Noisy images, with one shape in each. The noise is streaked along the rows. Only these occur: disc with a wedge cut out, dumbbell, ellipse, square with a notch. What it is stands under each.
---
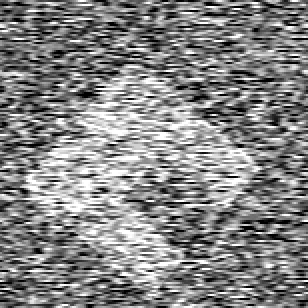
square with a notch
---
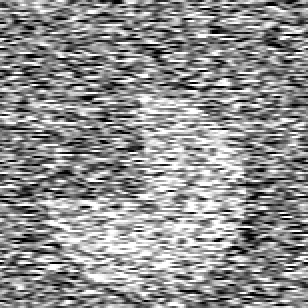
disc with a wedge cut out
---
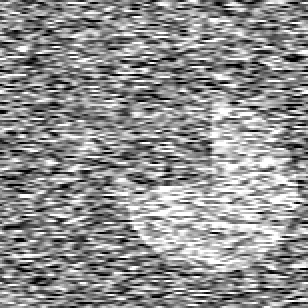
disc with a wedge cut out
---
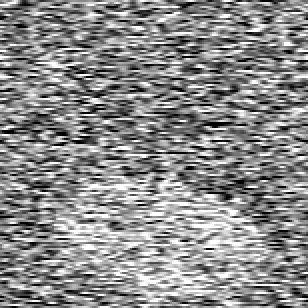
ellipse
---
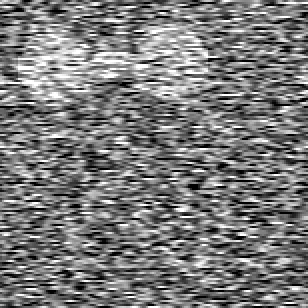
dumbbell
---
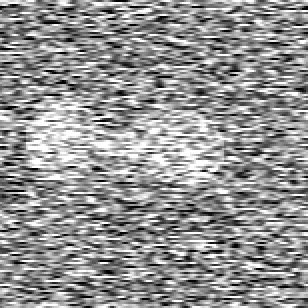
dumbbell
